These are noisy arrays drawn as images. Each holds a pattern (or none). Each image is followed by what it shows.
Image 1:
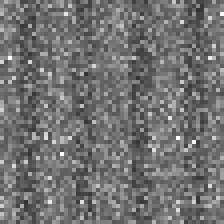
vertical stripes
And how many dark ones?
4
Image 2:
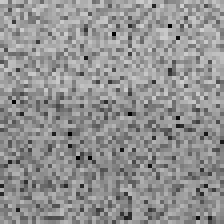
a sharp edge
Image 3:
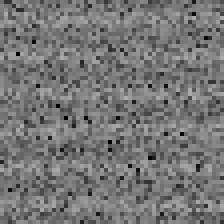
horizontal stripes
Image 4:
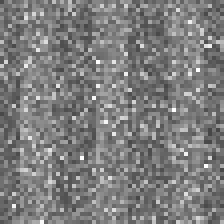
vertical stripes
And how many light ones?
3
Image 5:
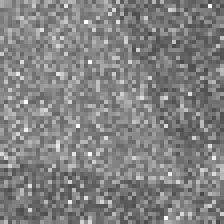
spokes from one point
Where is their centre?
bottom right
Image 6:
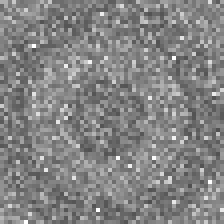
rings round one point
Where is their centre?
centre
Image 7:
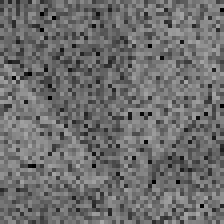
spokes from one point
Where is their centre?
bottom middle
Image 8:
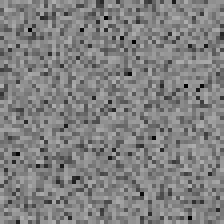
only noise
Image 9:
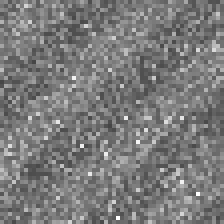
diagonal stripes
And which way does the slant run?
bottom left to top right
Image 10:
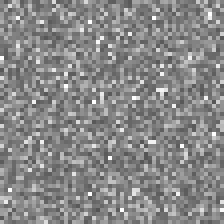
only noise
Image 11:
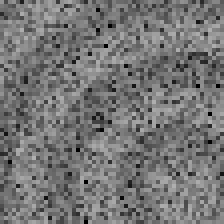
rings round one point
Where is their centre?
bottom right
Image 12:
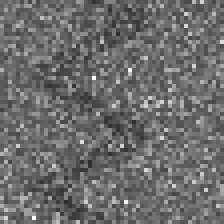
a wavy band
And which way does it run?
top to bottom
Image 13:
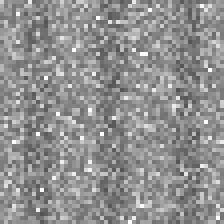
vertical stripes
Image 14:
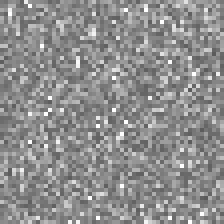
only noise
